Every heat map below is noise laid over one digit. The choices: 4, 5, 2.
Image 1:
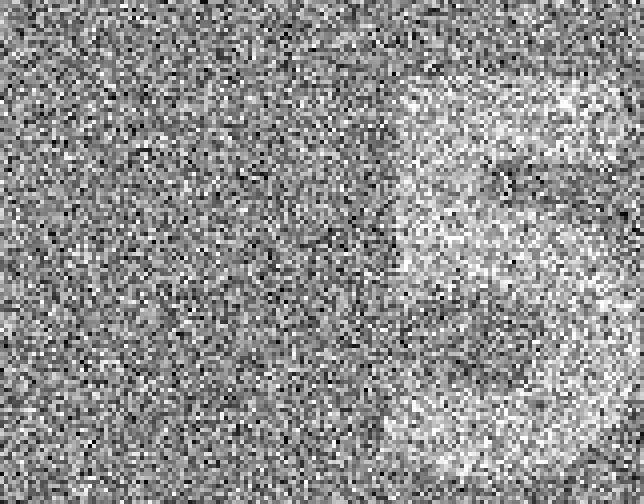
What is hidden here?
light 5
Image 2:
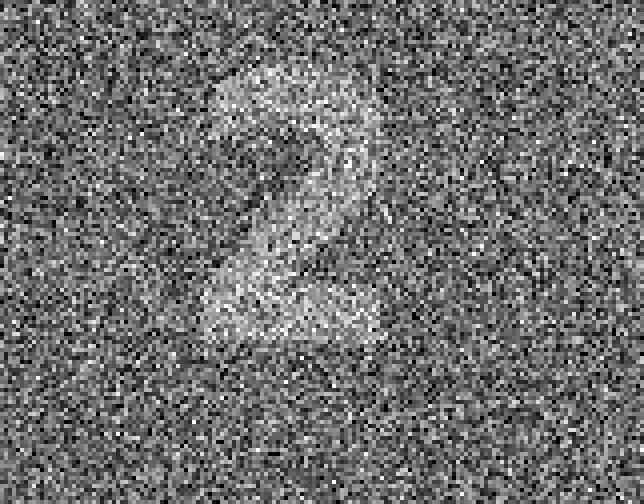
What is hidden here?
light 2
